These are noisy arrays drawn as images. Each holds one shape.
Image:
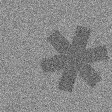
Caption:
dark asterisk
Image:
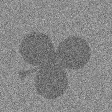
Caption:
dark club
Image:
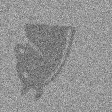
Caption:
dark chess knight
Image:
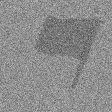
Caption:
dark flag
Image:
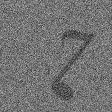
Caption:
dark musical note
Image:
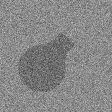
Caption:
dark light bulb
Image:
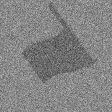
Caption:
dark flag
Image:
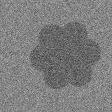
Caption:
dark flower
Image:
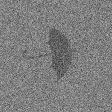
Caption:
dark umbrella
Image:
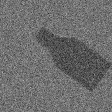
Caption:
dark bottle
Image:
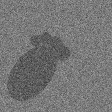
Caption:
dark footprint
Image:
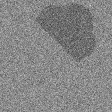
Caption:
dark cloud
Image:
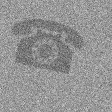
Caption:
dark telephone
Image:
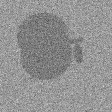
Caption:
dark apple
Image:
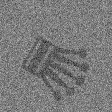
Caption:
dark chess queen
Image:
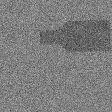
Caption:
dark bottle
